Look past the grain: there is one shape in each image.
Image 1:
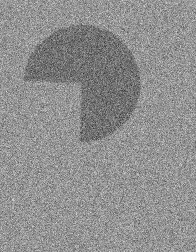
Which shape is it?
disc with a wedge cut out
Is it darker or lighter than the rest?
darker
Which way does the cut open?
down and left
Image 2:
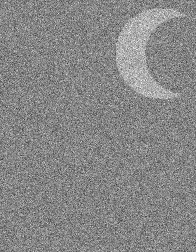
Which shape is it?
crescent
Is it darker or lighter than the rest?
lighter
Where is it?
top right
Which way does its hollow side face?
right
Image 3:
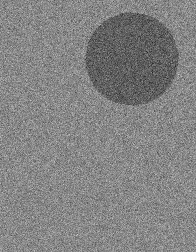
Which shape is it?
disc
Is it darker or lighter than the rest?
darker
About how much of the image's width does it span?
half
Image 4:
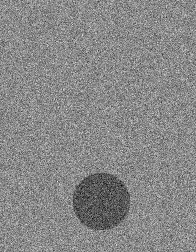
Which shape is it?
disc
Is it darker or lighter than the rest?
darker
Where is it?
bottom middle
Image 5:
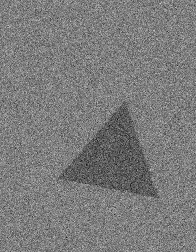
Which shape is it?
triangle
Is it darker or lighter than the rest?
darker
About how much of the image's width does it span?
half
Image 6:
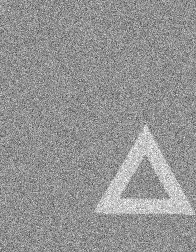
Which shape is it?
triangle frame
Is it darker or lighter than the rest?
lighter
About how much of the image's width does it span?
half
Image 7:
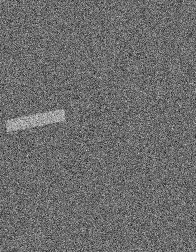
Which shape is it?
bar
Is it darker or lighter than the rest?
lighter
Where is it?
middle left
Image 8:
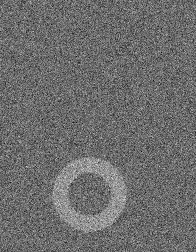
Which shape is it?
ring
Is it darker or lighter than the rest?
lighter
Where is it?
bottom middle
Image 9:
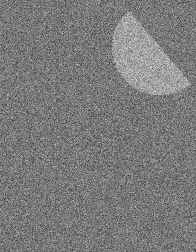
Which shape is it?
half disc
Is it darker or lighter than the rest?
lighter
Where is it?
top right
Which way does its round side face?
down and left
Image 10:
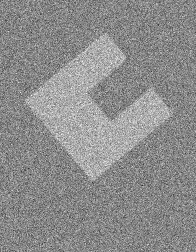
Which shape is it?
square with a notch
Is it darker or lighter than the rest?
lighter
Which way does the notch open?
up and right
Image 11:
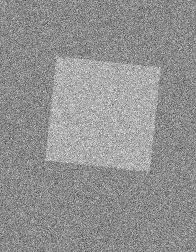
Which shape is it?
square
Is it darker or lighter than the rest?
lighter
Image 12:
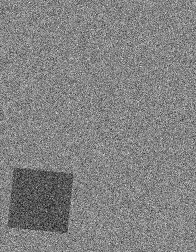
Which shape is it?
square
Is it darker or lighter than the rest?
darker
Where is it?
bottom left
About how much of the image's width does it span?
a third
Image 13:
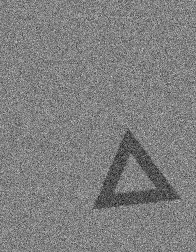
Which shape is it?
triangle frame
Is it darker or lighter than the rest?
darker
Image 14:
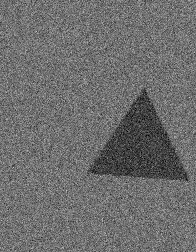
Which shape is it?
triangle
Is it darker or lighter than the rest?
darker
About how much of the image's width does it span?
half
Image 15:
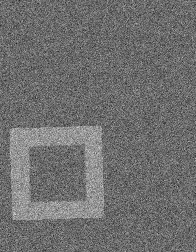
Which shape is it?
square frame
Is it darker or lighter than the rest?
lighter
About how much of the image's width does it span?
half
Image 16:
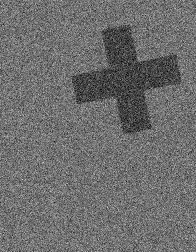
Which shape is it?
cross
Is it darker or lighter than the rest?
darker
